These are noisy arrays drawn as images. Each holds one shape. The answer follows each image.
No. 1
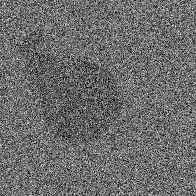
pear
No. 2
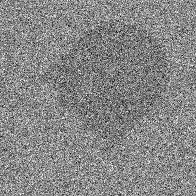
ghost
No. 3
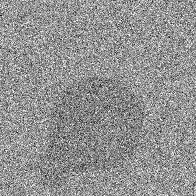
light bulb
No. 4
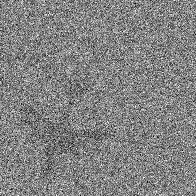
airplane
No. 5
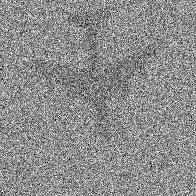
airplane
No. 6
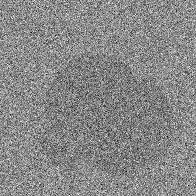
apple
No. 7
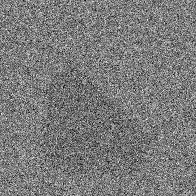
cloud
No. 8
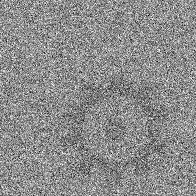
gear
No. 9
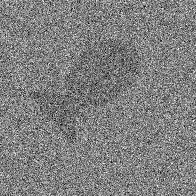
fish
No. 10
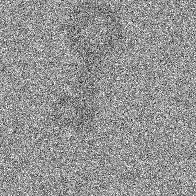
key
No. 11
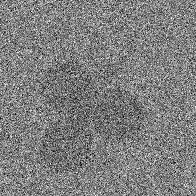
club
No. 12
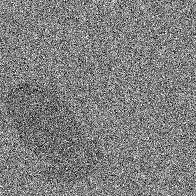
footprint
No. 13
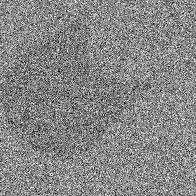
cat's head
